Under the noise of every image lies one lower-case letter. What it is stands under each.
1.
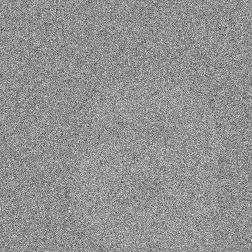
a
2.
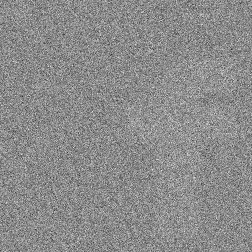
f
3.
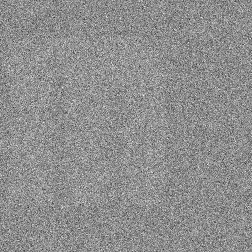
m
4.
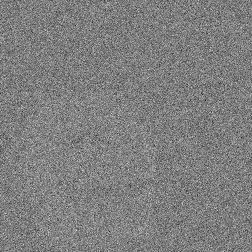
e
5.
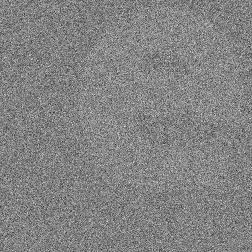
e
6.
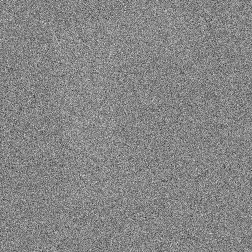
r
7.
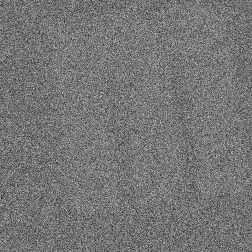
m
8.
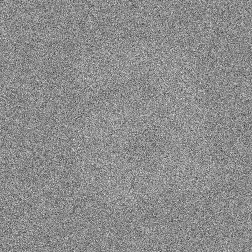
a
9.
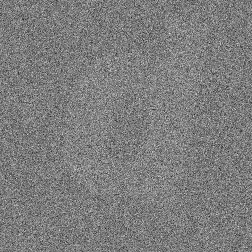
d
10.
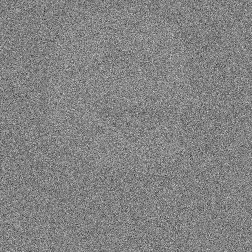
e
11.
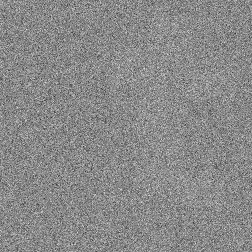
t
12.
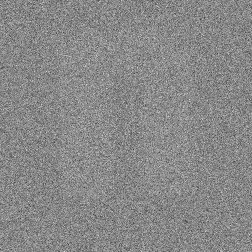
n
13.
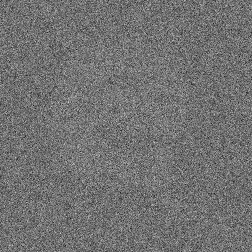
e
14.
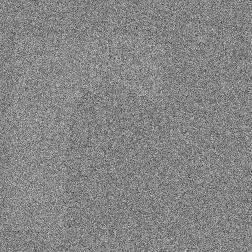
r
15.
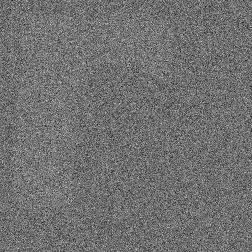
r
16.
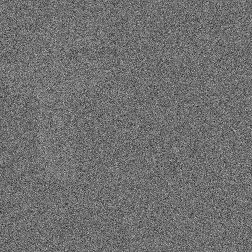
f
